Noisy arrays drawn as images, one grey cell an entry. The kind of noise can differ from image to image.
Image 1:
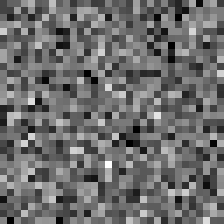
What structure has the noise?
independent entries
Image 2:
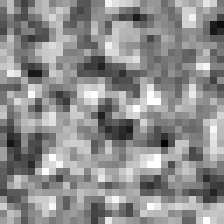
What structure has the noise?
blotchy
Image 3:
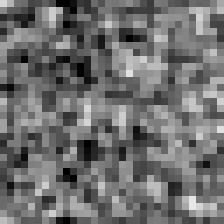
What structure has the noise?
blotchy
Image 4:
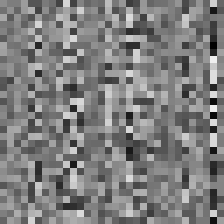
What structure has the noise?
columns of uneven size
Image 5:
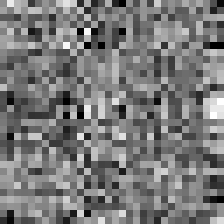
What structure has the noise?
low rank plus noise
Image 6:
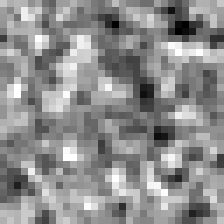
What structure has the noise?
blotchy
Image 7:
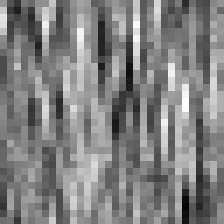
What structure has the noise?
streaked along the columns
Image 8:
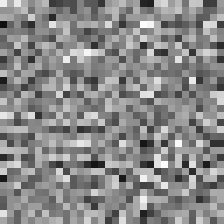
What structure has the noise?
low rank plus noise
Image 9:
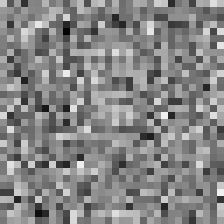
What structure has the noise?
low rank plus noise
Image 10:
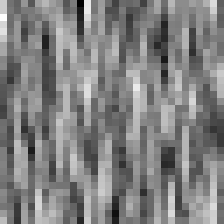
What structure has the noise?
streaked along the columns
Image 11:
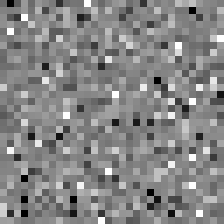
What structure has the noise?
heavy tails
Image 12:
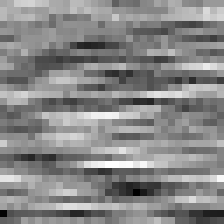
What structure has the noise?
streaked along the rows
